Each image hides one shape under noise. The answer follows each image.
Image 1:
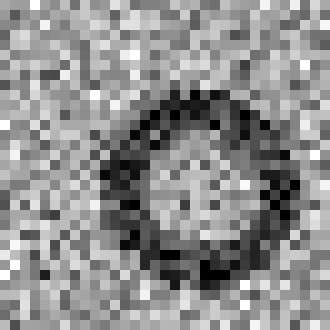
ring
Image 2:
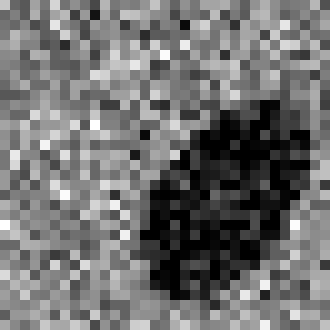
ellipse
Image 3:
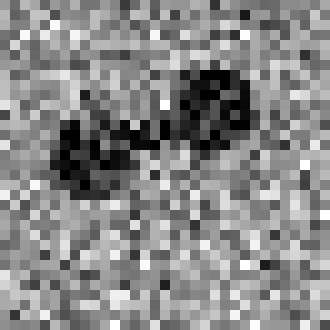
dumbbell
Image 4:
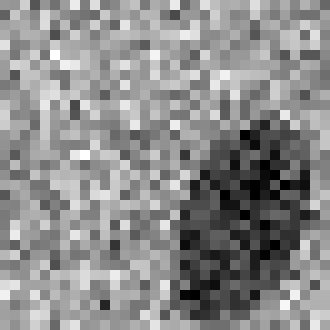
ellipse
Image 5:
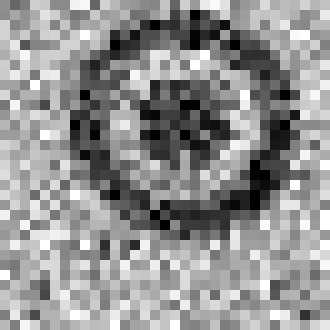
bullseye
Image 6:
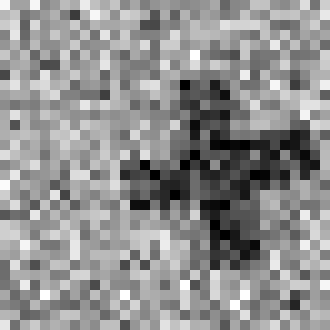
cross
